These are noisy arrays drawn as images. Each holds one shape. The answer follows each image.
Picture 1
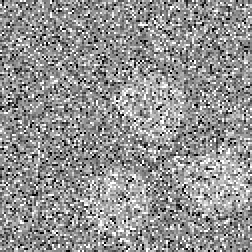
three dots
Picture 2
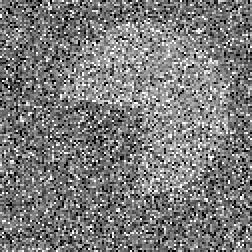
disc with a wedge cut out
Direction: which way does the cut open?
down and left
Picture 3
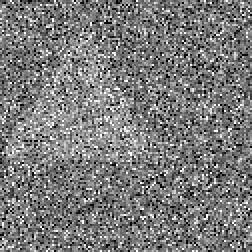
triangle
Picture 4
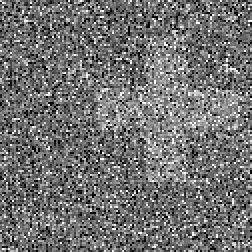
cross
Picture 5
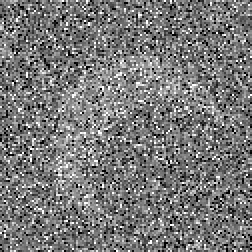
crescent
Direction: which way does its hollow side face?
down and right
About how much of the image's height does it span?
two thirds
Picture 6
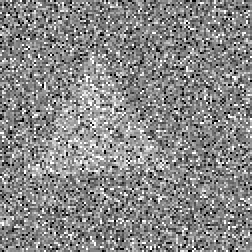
triangle
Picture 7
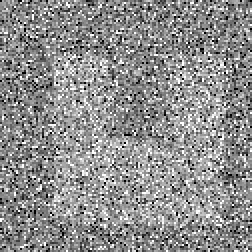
square with a notch
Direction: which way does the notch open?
up
